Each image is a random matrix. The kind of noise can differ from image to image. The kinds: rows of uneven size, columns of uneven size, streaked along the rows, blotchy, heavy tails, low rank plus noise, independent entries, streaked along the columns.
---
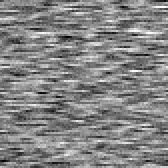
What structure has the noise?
streaked along the rows
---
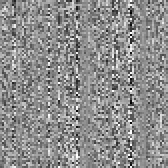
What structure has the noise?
columns of uneven size
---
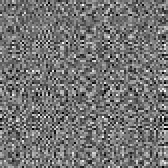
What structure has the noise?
low rank plus noise
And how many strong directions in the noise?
two
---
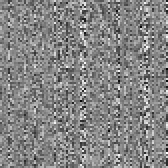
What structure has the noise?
columns of uneven size
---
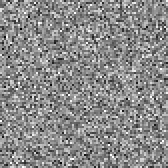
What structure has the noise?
independent entries
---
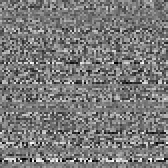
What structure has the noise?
rows of uneven size
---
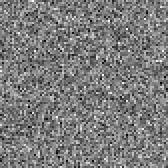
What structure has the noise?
independent entries
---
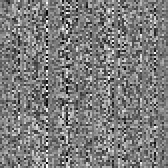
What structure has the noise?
columns of uneven size
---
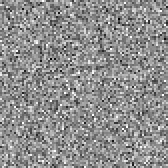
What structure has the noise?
independent entries
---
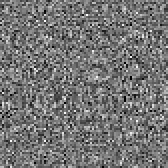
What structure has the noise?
low rank plus noise
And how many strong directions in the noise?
five to eight
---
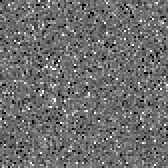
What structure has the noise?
heavy tails
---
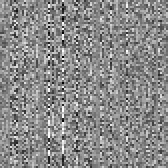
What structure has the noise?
columns of uneven size
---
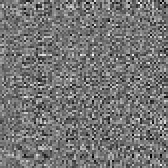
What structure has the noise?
low rank plus noise
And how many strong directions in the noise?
three or four
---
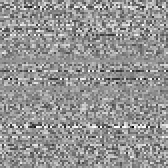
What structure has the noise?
rows of uneven size
